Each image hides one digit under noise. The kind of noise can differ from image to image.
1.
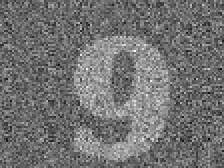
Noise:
low rank plus noise
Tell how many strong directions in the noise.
two
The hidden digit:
9
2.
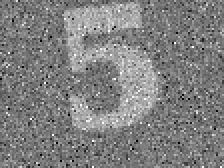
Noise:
heavy tails
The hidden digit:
5
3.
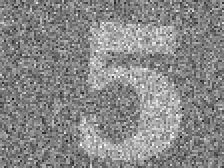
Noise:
independent entries
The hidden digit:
5
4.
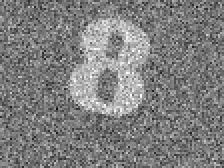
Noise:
independent entries
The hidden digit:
8
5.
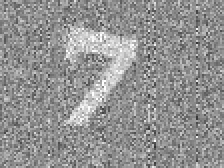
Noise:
columns of uneven size
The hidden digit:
7
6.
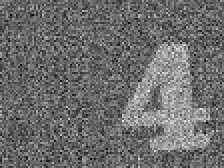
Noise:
low rank plus noise
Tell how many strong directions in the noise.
one
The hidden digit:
4
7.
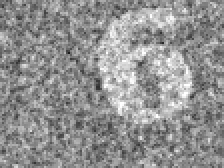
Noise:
blotchy
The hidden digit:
6
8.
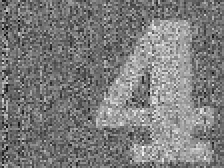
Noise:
columns of uneven size
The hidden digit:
4
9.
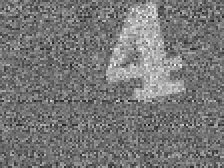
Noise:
rows of uneven size
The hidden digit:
4
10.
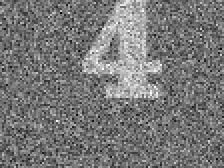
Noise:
independent entries
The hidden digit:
4
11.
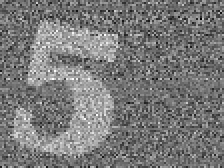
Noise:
rows of uneven size
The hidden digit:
5
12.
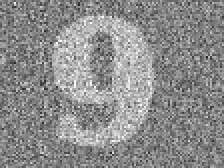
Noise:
low rank plus noise
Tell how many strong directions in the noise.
three or four
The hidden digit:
9
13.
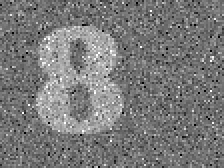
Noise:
heavy tails
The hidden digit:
8
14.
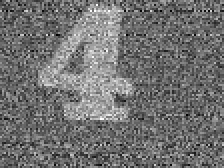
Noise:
rows of uneven size
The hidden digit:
4
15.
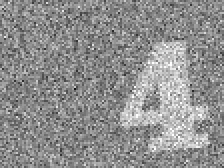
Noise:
independent entries
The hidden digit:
4
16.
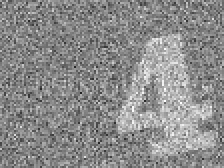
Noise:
low rank plus noise
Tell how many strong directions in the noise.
three or four
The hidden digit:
4
